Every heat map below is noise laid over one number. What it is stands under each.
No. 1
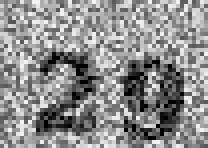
29
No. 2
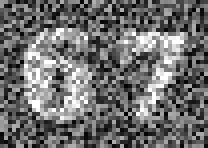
67
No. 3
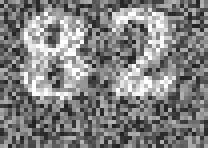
82
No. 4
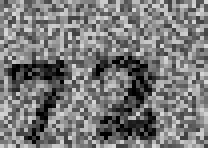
72
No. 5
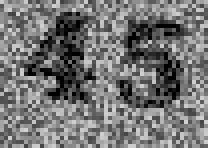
45
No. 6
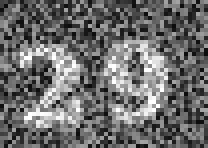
29
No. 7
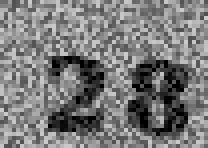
28
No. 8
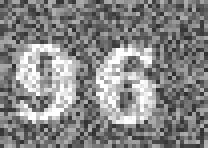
96
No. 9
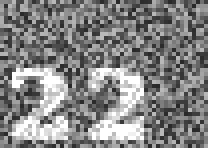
22
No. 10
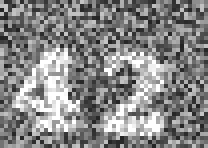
42
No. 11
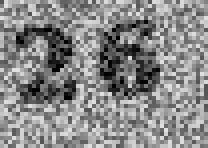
26
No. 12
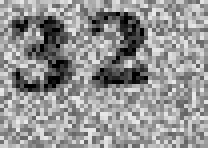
32
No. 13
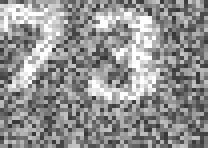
73
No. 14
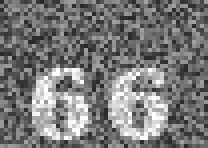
66
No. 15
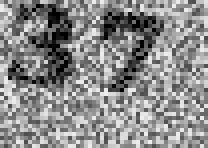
37
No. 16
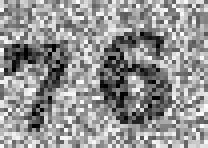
76
